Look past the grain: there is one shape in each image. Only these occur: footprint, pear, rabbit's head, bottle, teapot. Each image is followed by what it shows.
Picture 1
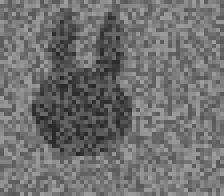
dark rabbit's head
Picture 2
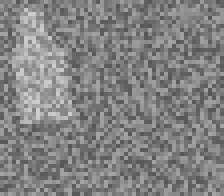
light bottle
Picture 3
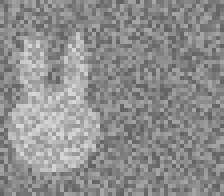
light rabbit's head
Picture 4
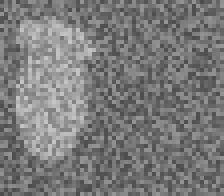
light footprint
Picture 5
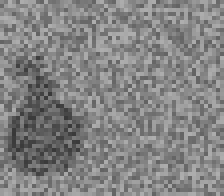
dark pear
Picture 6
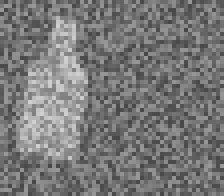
light bottle
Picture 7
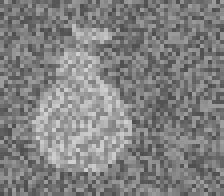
light pear
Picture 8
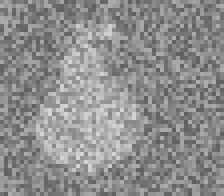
light pear
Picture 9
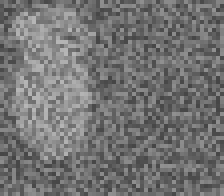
light footprint
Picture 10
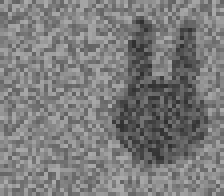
dark rabbit's head
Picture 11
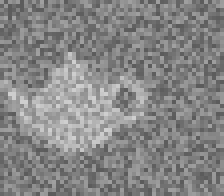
light teapot
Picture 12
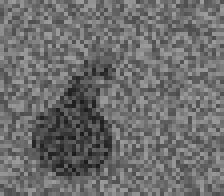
dark pear
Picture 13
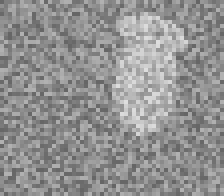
light footprint
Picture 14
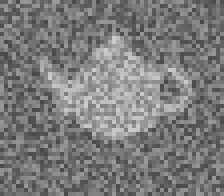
light teapot
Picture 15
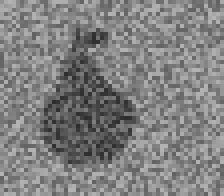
dark pear
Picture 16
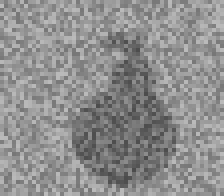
dark pear
